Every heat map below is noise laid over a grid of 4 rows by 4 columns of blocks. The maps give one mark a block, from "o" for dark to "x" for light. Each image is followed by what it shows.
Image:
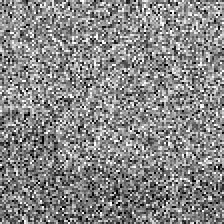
x x x x
x x x x
o x x x
o o o o
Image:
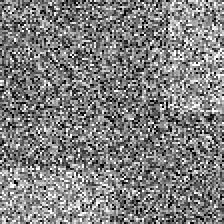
o o o x
o o o x
o o o o
x x o o
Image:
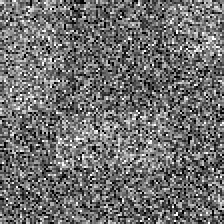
x o o x
x o o o
o x x o
o o o o
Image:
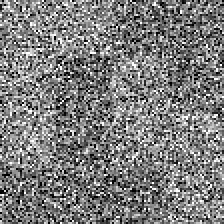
x x o o
x o x o
x o x x
o o o x
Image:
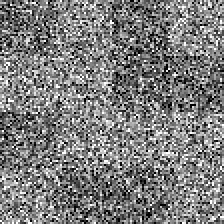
o x o x
x x o o
o x x x
x o o x
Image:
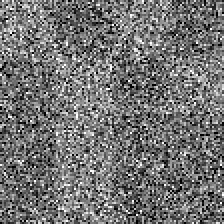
x o x o
o x o x
o x o o
o x o o
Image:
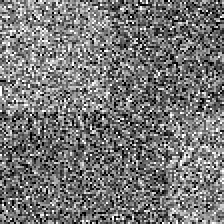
x x o o
x x o o
o o o x
o o o x
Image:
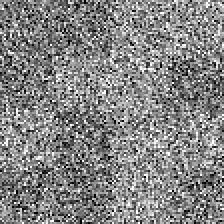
o o x x
o x x o
x o x x
o o x o
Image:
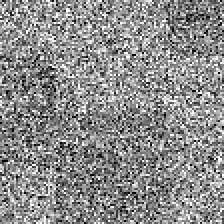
x x x o
o x x x
o o o x
x o o x
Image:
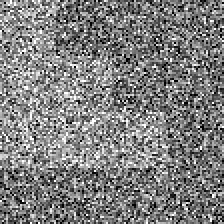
x o o o
x x o o
x x x o
o o o o
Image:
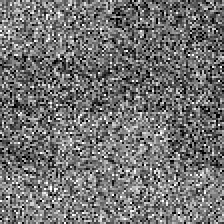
x x o o
o o o o
o x x o
x x x x
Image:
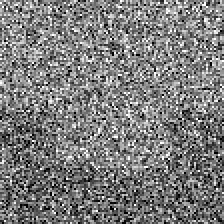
x x x x
x x x x
o x x o
o o o o
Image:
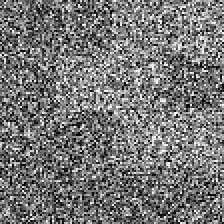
o o x x
o x x o
o o x x
o o o o
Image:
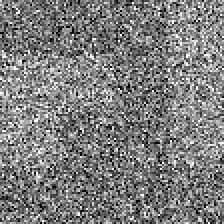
o o o x
x x o x
x o o x
o o o o
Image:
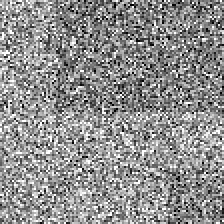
x o o o
x o o o
x x x x
x x x o
